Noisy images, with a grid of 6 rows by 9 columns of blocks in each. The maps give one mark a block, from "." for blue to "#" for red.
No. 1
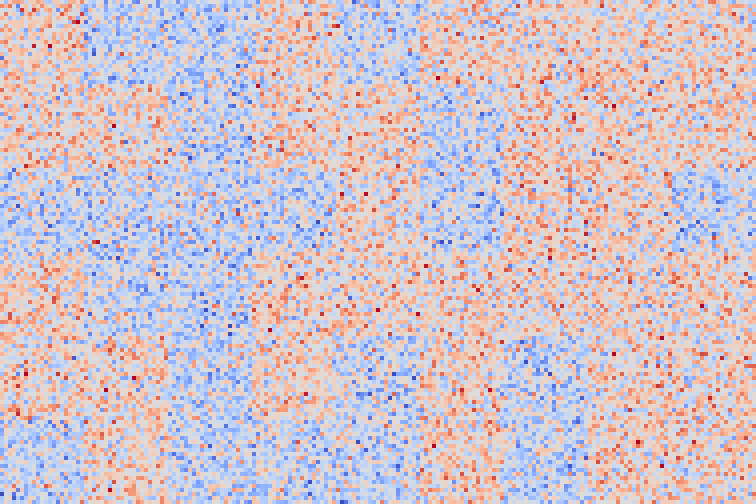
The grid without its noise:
#..#.####
##.##.###
....#.##.
#..######
##.#.#.##
.#...#.##
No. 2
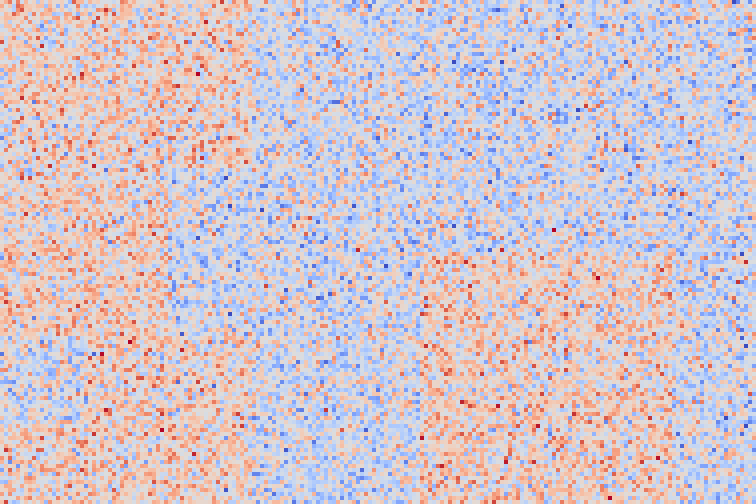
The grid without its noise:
###......
###......
##.......
##...###.
.##..###.
###..###.
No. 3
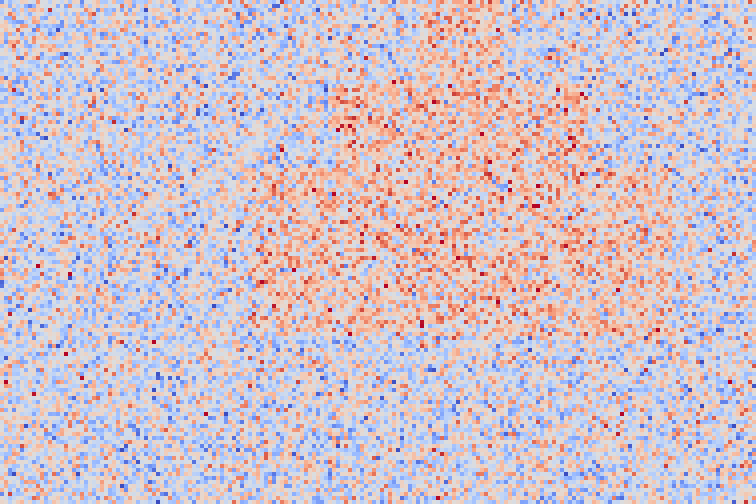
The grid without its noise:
.....#...
....###..
...#####.
...#####.
.........
.........
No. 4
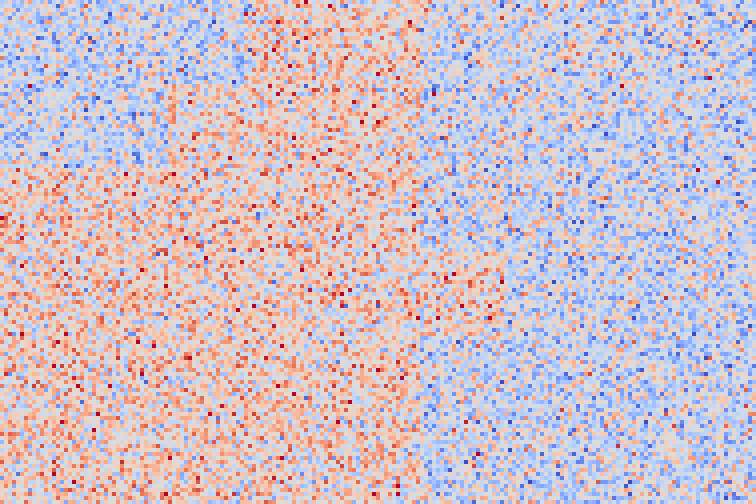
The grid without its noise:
...##....
..###....
#####....
######...
#####....
#####....
